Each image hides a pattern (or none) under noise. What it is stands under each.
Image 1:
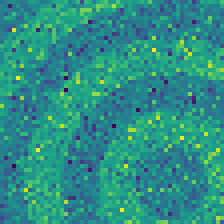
rings round one point
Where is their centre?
bottom right
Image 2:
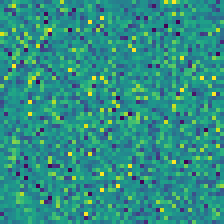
only noise
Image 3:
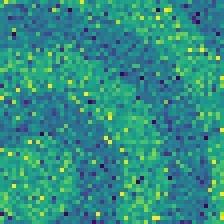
rings round one point
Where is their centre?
bottom left
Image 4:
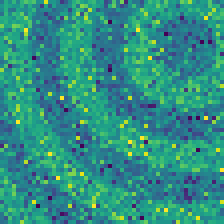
rings round one point
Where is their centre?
top right
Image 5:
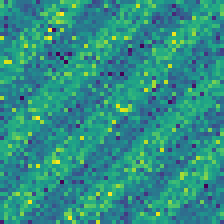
diagonal stripes
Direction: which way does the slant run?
bottom left to top right
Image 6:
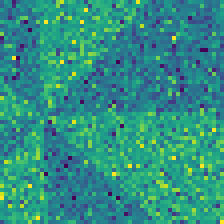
spokes from one point
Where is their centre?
middle left
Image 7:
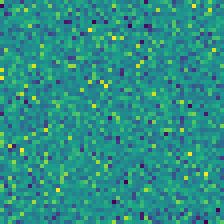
only noise
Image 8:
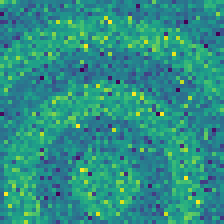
rings round one point
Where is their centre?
bottom middle
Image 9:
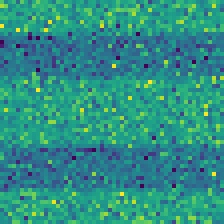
horizontal stripes
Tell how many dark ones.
2
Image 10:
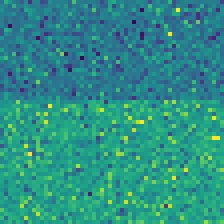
a sharp edge
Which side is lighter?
bottom
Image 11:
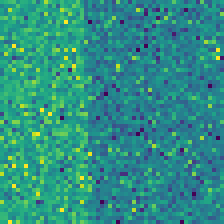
a sharp edge
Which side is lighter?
left
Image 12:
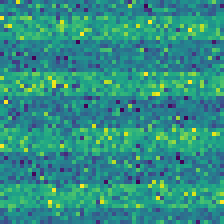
horizontal stripes
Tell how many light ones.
4
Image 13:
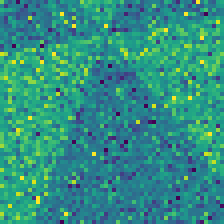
spokes from one point
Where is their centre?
top middle
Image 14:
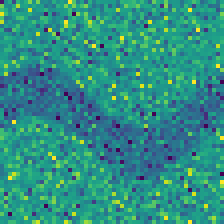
a wavy band
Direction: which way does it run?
left to right
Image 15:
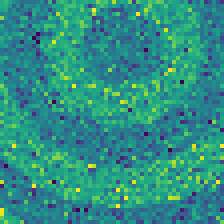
rings round one point
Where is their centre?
top middle
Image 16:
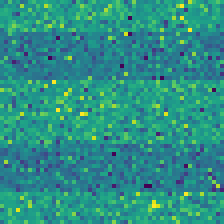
horizontal stripes
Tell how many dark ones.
2
